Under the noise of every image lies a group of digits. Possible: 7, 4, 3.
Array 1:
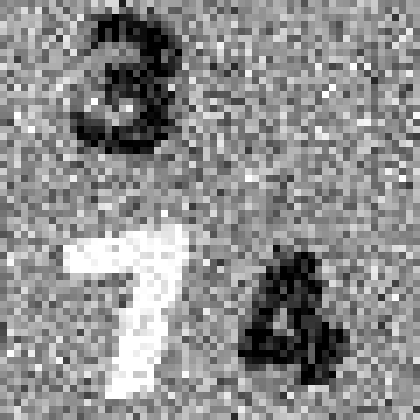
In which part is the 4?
bottom right
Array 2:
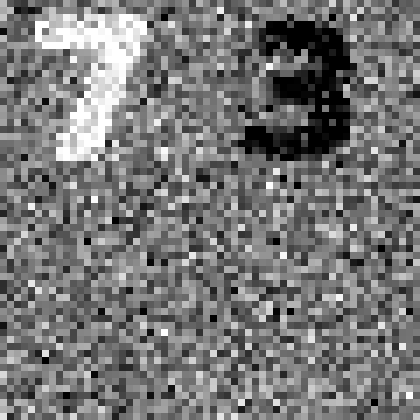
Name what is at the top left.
7
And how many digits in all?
2
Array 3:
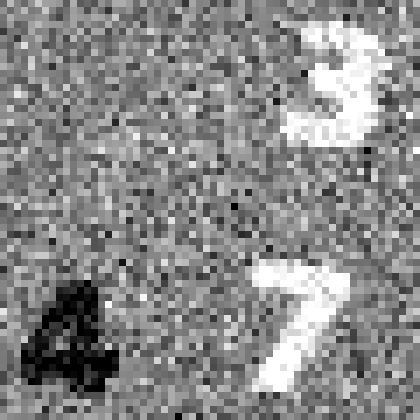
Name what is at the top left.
nothing
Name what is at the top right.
3
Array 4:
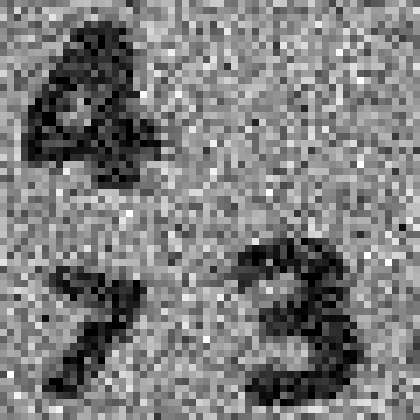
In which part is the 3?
bottom right
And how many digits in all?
3
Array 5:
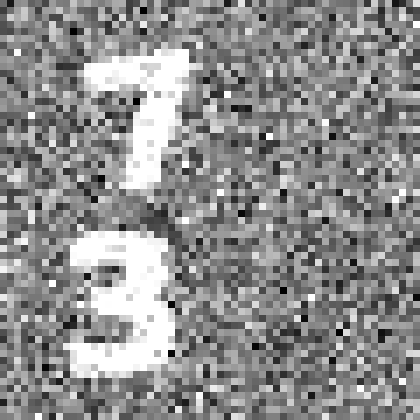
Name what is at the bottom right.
nothing
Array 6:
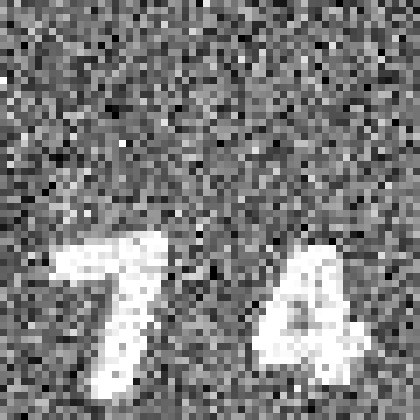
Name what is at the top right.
nothing
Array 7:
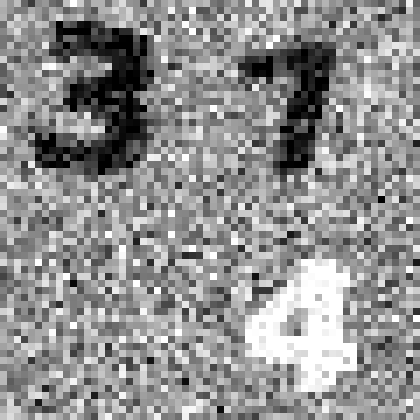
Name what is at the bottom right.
4
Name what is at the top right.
7
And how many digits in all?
3
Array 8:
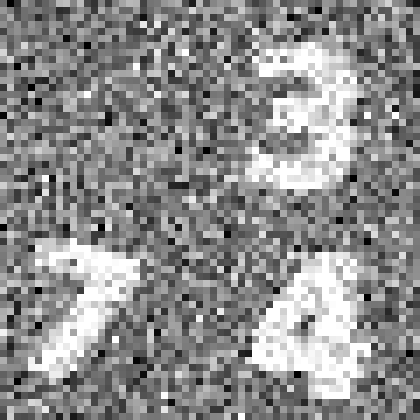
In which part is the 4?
bottom right
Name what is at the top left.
nothing
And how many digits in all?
3
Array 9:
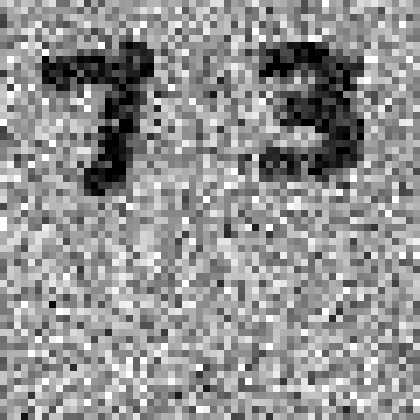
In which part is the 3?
top right
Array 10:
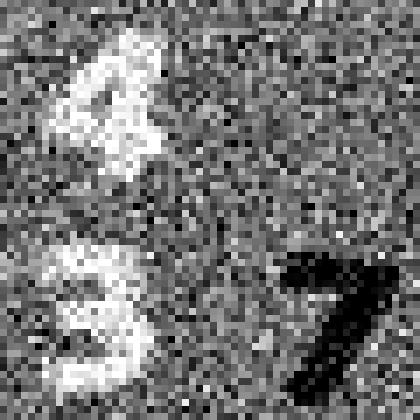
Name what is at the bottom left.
3
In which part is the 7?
bottom right
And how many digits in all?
3
